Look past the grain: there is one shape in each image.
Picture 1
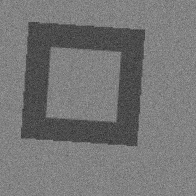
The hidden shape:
square frame
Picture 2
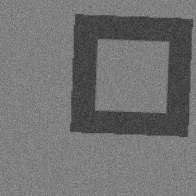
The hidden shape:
square frame
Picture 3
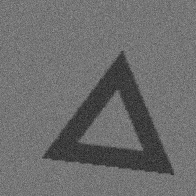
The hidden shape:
triangle frame
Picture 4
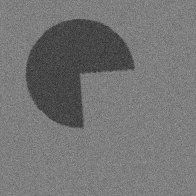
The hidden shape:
disc with a wedge cut out
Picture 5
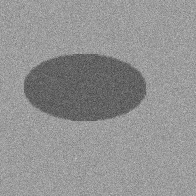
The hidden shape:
ellipse
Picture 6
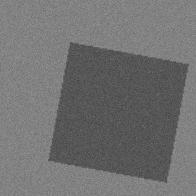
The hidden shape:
square
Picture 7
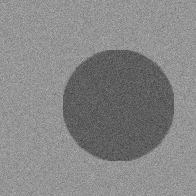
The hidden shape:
disc
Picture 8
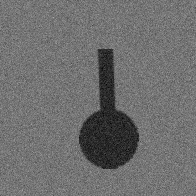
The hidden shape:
lollipop
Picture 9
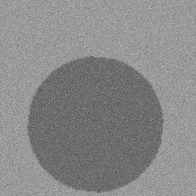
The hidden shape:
disc
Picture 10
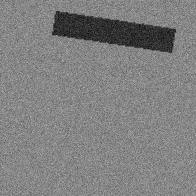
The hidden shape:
bar
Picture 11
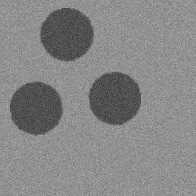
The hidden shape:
three dots
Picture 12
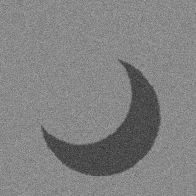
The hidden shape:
crescent
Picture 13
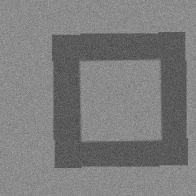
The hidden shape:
square frame
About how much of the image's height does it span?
two thirds
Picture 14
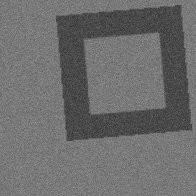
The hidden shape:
square frame
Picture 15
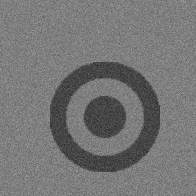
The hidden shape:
bullseye
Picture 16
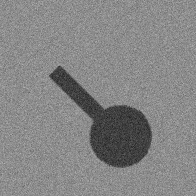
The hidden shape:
lollipop
